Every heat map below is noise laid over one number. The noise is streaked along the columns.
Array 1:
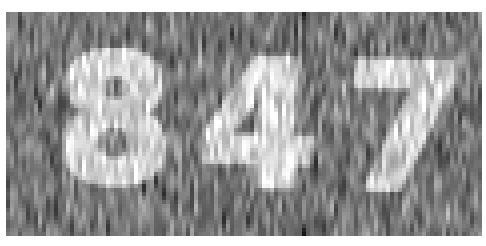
847
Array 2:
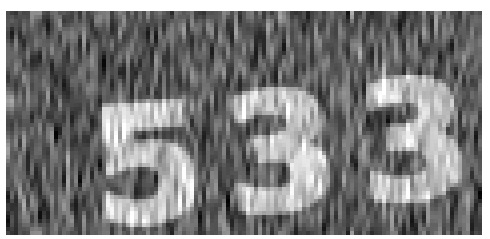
533
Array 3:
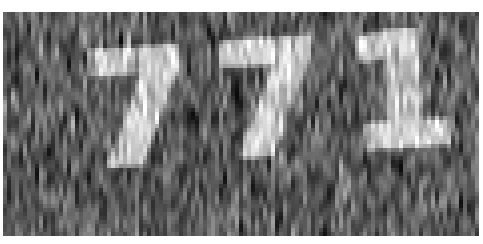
771
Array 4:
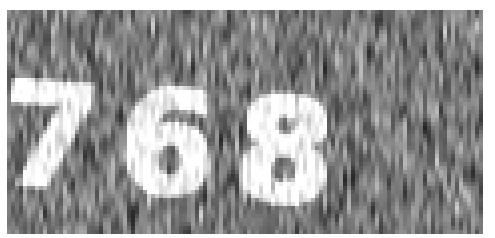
768
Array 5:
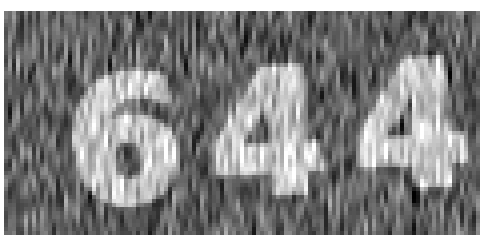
644
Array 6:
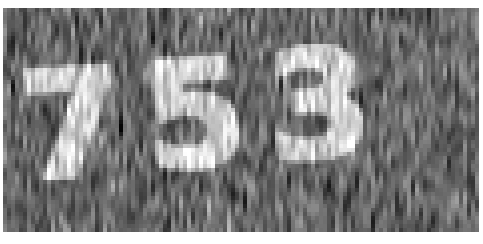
753
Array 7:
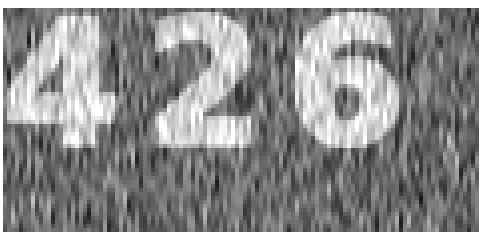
426
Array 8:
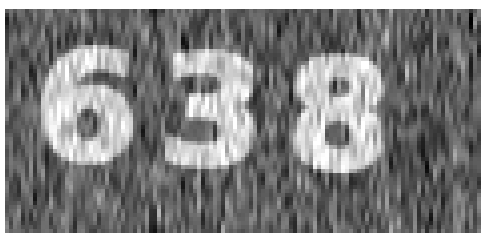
638
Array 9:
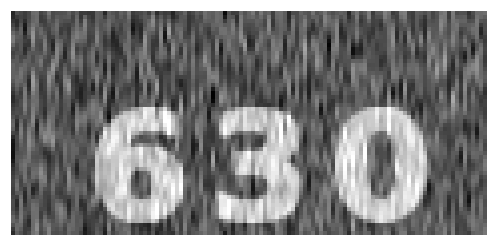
630
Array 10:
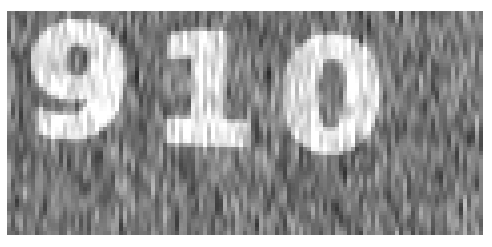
910
